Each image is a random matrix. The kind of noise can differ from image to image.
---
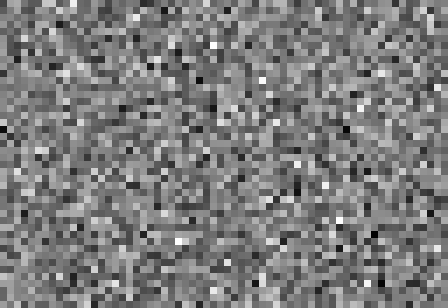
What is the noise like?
independent entries
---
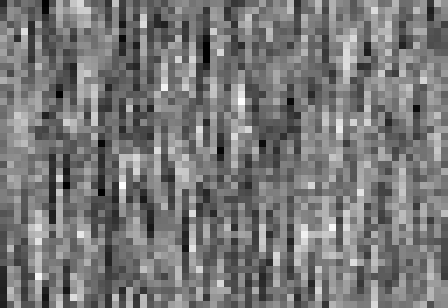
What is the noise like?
streaked along the columns
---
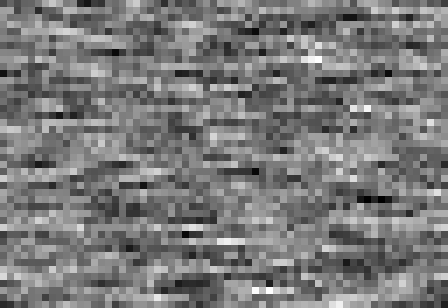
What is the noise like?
streaked along the rows
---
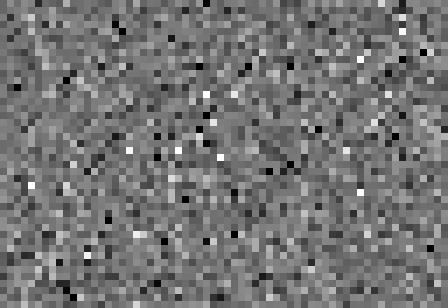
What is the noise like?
heavy tails
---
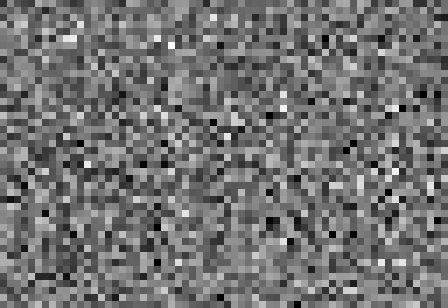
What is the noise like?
low rank plus noise
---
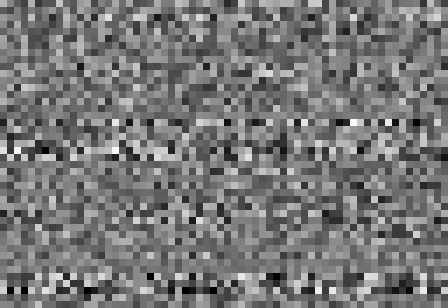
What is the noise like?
rows of uneven size
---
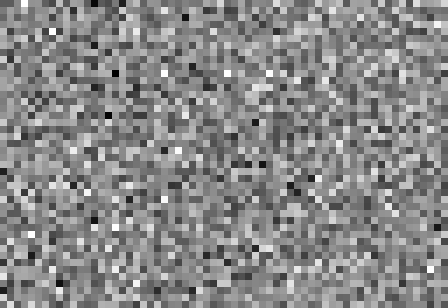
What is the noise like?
independent entries
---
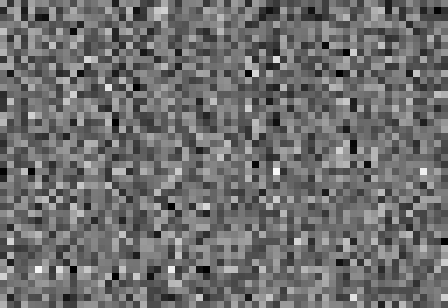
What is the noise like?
low rank plus noise
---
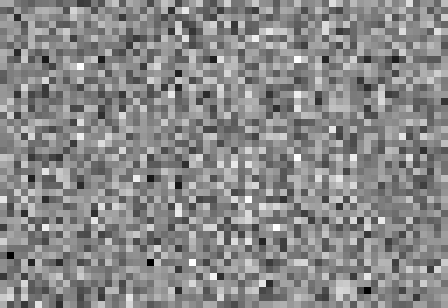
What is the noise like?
low rank plus noise
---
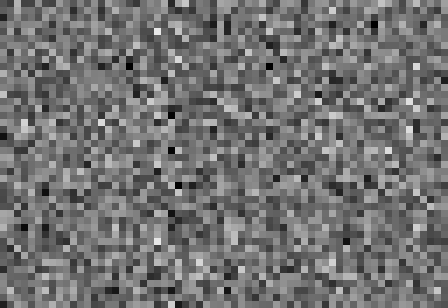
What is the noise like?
low rank plus noise
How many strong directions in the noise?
five to eight
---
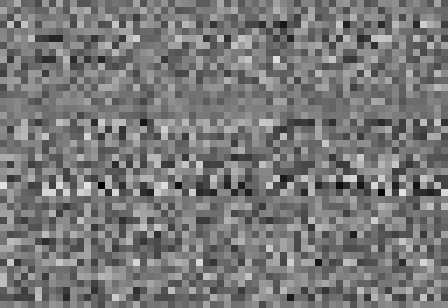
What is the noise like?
rows of uneven size
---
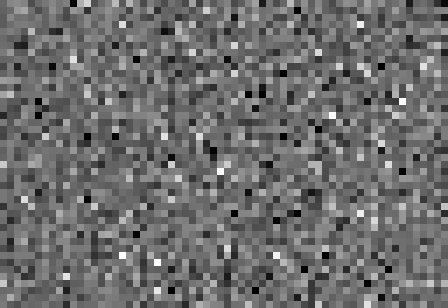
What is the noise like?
heavy tails
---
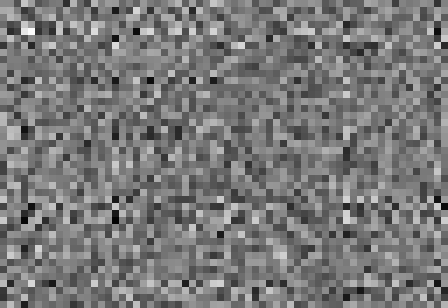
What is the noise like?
low rank plus noise
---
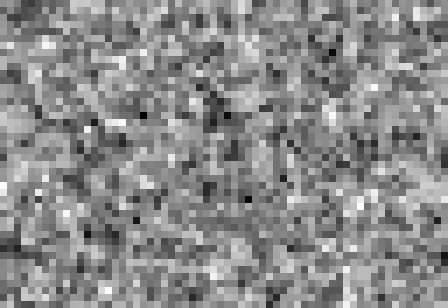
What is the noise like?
blotchy
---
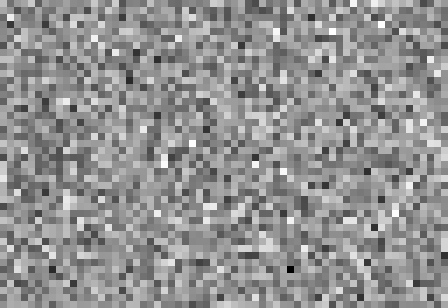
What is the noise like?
independent entries
